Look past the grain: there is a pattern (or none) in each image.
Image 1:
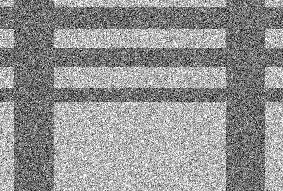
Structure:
bands of rows crossing bands of columns
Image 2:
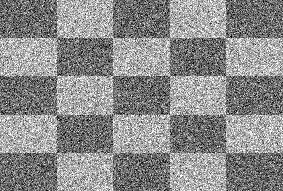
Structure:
a checkerboard
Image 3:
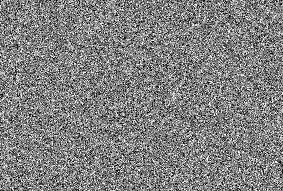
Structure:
only noise
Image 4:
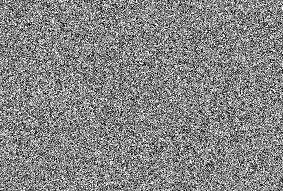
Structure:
only noise
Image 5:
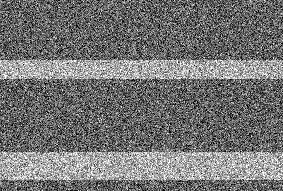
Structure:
bands of rows
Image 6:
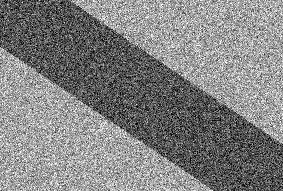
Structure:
a diagonal band
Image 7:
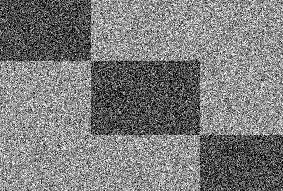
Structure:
blocks along the diagonal
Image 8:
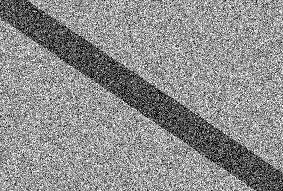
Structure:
a diagonal band
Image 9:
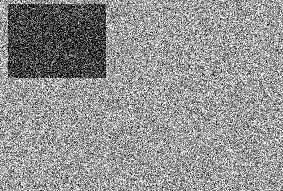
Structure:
one block
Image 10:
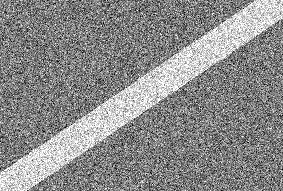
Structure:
a diagonal band
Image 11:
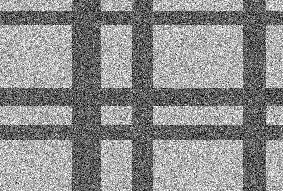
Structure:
bands of rows crossing bands of columns
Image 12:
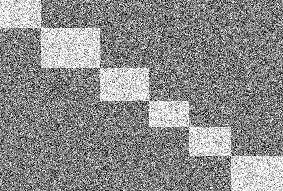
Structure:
blocks along the diagonal
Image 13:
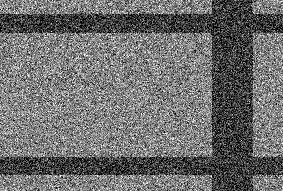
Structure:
bands of rows crossing bands of columns
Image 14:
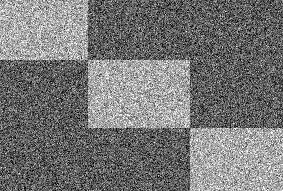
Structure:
blocks along the diagonal
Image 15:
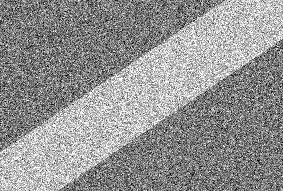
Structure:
a diagonal band
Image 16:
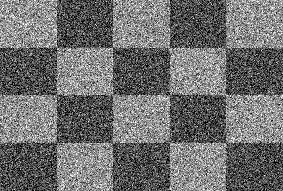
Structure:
a checkerboard
